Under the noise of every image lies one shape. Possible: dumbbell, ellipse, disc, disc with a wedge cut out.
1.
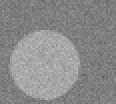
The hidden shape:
disc
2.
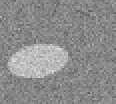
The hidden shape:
ellipse
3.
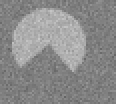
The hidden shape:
disc with a wedge cut out
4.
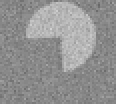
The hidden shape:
disc with a wedge cut out
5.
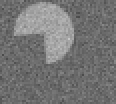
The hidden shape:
disc with a wedge cut out
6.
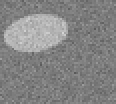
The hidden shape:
ellipse
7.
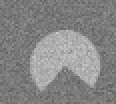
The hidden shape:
disc with a wedge cut out
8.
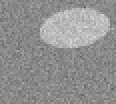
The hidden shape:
ellipse
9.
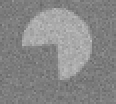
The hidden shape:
disc with a wedge cut out
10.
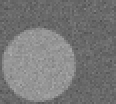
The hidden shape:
disc
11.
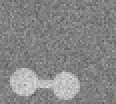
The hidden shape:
dumbbell
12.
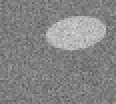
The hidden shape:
ellipse
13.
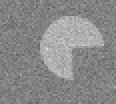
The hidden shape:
disc with a wedge cut out
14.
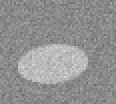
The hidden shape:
ellipse
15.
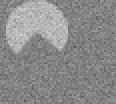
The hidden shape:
disc with a wedge cut out
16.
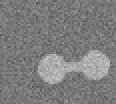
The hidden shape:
dumbbell
